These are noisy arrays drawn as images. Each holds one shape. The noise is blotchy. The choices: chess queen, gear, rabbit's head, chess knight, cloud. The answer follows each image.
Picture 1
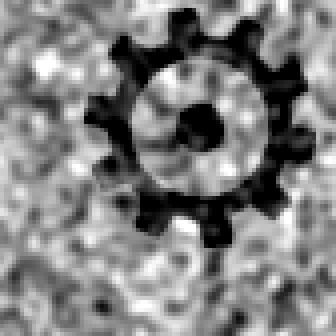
gear
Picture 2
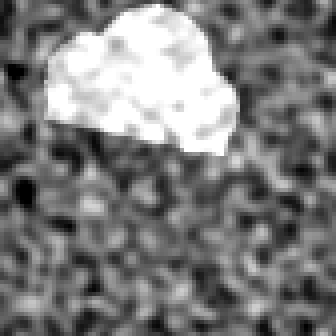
cloud
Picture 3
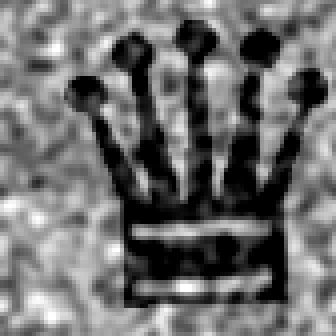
chess queen
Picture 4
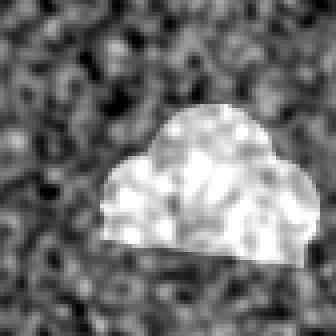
cloud
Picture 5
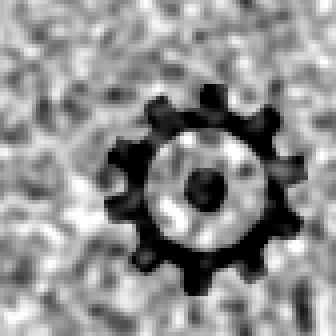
gear
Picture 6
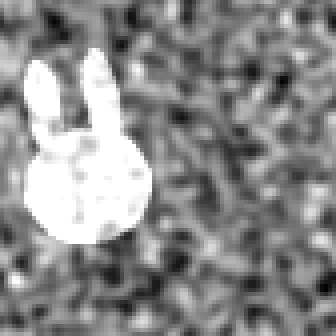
rabbit's head
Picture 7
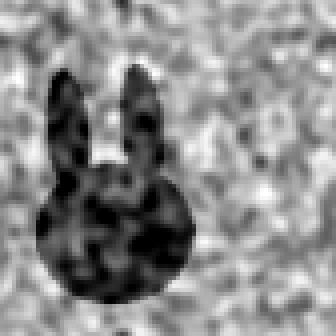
rabbit's head
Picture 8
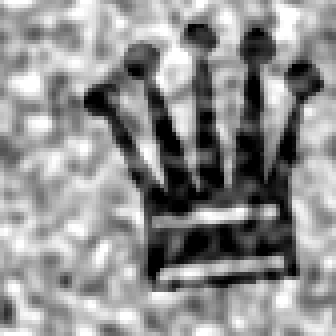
chess queen
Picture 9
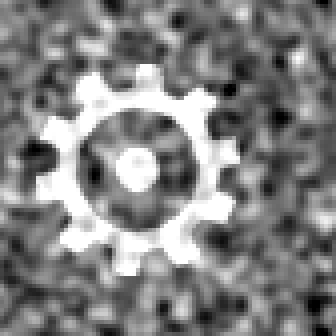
gear
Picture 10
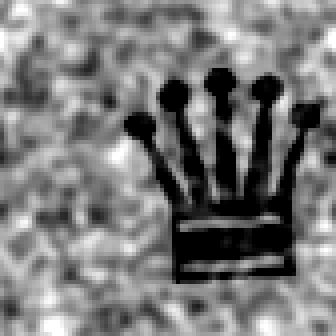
chess queen
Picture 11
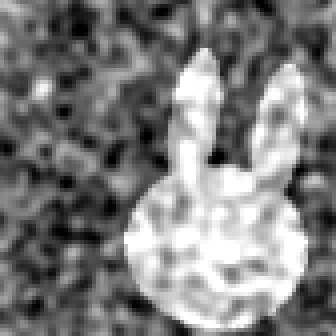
rabbit's head
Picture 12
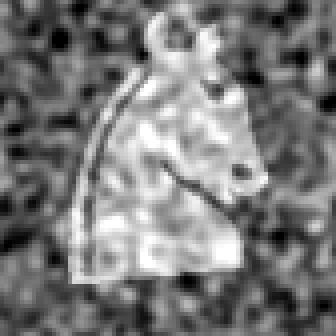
chess knight
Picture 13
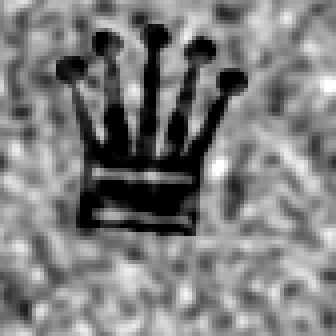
chess queen
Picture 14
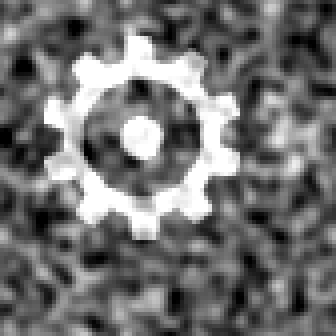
gear
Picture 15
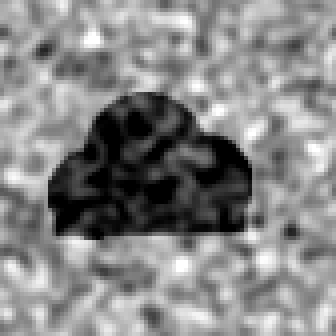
cloud
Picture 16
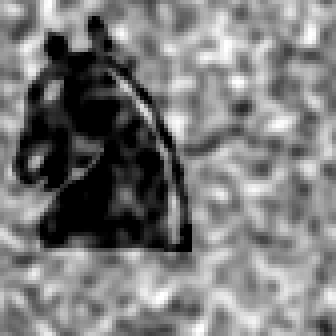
chess knight
